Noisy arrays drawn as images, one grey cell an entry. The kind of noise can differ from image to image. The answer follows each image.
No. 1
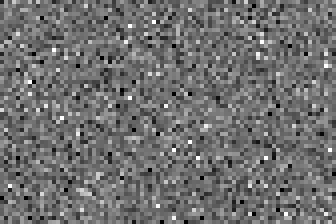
heavy tails
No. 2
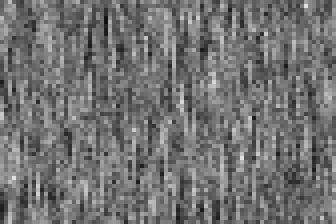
streaked along the columns
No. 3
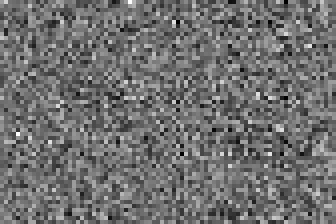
low rank plus noise
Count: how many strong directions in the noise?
three or four
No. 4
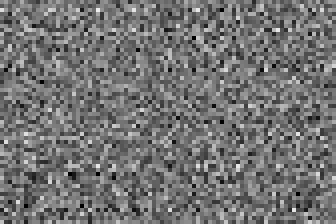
low rank plus noise
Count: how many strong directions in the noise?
three or four
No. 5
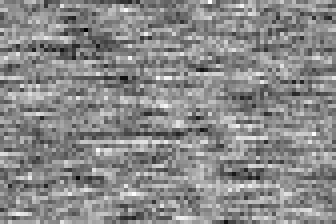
streaked along the rows
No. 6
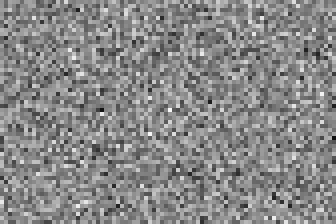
independent entries
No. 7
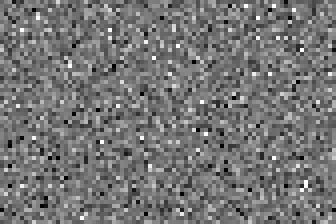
heavy tails
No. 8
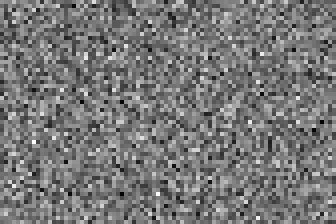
independent entries
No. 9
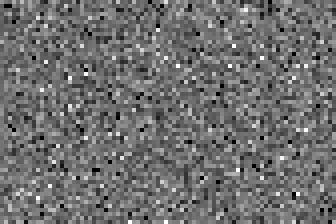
heavy tails
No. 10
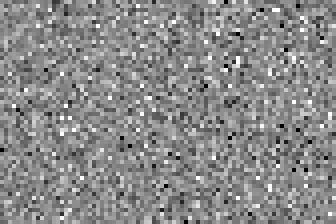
heavy tails
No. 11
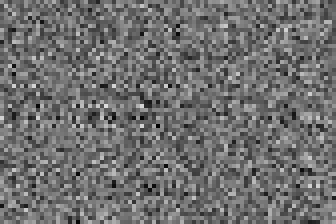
low rank plus noise
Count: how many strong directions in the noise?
two
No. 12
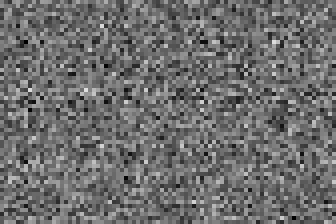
low rank plus noise
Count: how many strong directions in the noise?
two
